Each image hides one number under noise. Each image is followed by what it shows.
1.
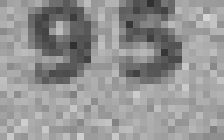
95
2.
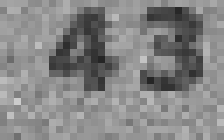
43
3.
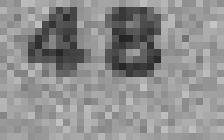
48
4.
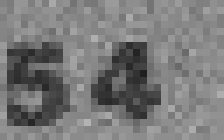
54
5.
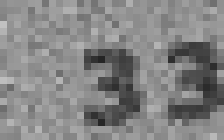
33
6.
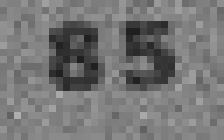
85
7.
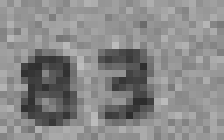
83
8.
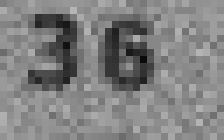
36
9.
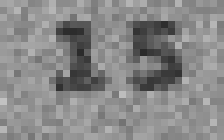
15
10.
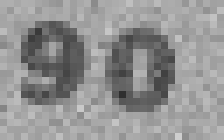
90
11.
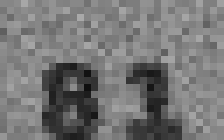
81
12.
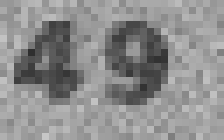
49
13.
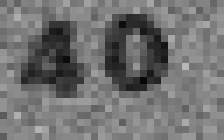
40
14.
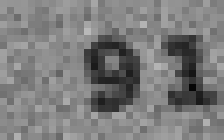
91
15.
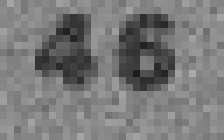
46
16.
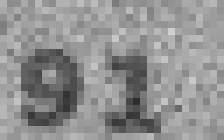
91
